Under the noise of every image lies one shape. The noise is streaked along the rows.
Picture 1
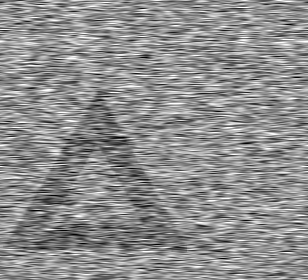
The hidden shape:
triangle frame
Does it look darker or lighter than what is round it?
darker
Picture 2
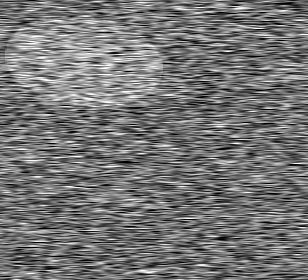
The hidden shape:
ellipse
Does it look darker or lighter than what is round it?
lighter
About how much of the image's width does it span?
half
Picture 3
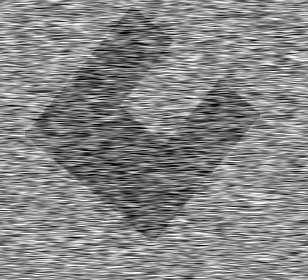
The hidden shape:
square with a notch
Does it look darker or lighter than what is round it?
darker
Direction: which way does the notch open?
up and right
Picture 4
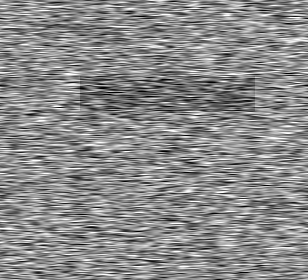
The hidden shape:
bar
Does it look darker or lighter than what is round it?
darker
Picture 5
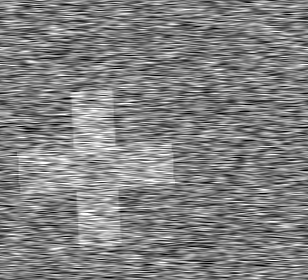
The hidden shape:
cross
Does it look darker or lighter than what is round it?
lighter
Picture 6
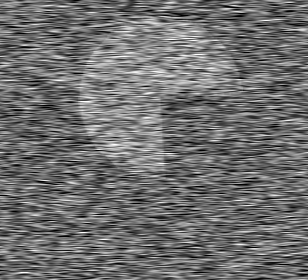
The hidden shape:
disc with a wedge cut out
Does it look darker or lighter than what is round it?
lighter
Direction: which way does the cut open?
down and right
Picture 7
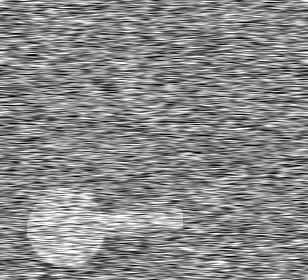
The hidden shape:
lollipop
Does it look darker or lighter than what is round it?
lighter
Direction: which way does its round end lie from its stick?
left
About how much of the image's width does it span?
half
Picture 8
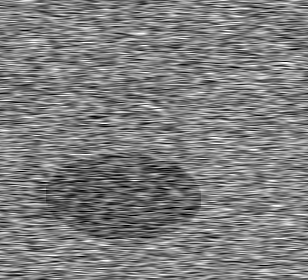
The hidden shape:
ellipse
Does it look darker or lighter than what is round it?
darker
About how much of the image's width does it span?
half
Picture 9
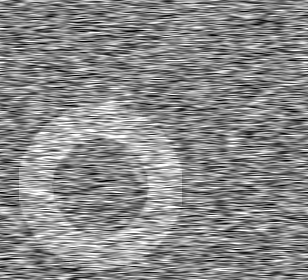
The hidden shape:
ring
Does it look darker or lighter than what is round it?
lighter
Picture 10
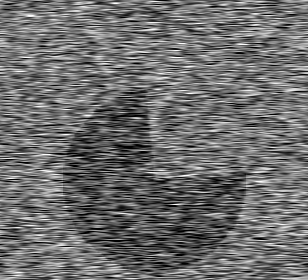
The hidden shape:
disc with a wedge cut out
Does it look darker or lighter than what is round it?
darker
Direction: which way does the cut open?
up and right
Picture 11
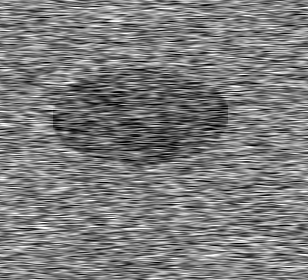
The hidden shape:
ellipse
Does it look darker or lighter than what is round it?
darker
